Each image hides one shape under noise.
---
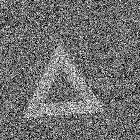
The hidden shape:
triangle frame
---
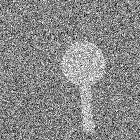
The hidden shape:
lollipop
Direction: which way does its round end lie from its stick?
up
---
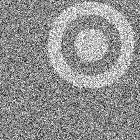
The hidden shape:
bullseye
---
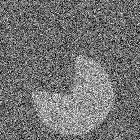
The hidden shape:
disc with a wedge cut out
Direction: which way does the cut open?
up and left
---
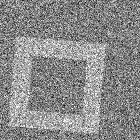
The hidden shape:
square frame
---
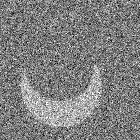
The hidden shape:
crescent
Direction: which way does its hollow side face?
up
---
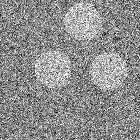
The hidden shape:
three dots
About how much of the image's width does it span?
two thirds
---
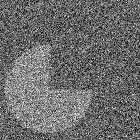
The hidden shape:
disc with a wedge cut out
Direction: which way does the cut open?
up and right
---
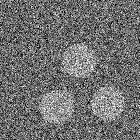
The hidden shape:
three dots
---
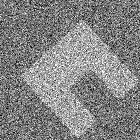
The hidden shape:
square with a notch
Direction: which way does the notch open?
down and right
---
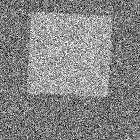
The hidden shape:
square
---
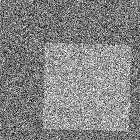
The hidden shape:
square
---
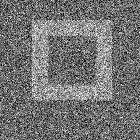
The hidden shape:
square frame
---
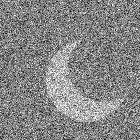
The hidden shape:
crescent
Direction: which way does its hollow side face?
up and right
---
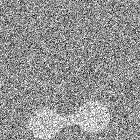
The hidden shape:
dumbbell
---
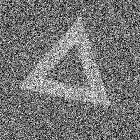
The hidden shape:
triangle frame
